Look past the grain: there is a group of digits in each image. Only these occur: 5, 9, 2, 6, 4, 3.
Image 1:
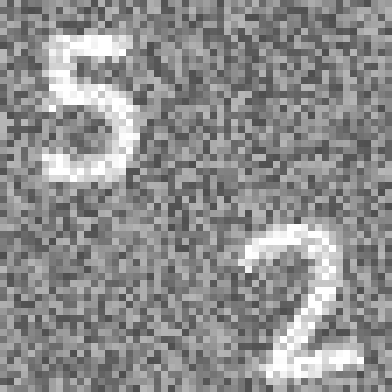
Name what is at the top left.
5
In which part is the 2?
bottom right
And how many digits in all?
2
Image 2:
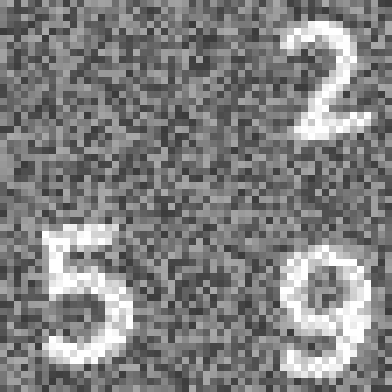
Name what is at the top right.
2
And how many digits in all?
3
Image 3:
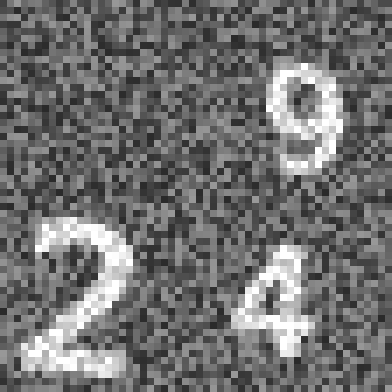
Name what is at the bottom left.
2
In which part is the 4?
bottom right
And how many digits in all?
3
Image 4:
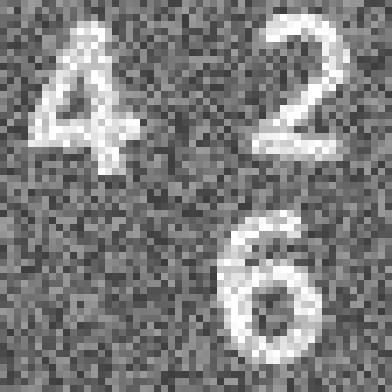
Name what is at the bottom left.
nothing
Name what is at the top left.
4
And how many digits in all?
3
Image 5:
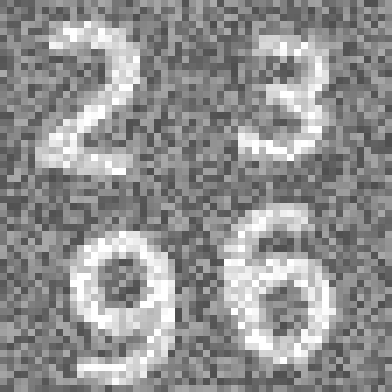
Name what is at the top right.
3
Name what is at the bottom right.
6
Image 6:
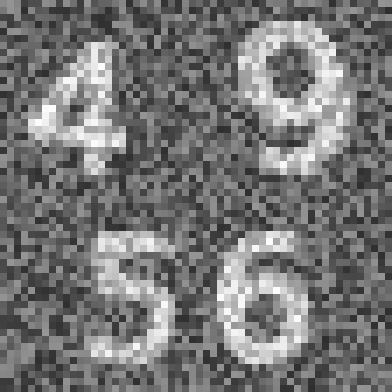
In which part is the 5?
bottom left
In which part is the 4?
top left
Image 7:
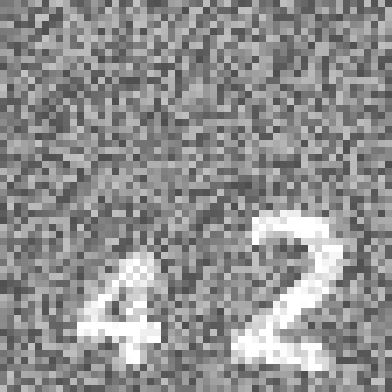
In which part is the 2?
bottom right
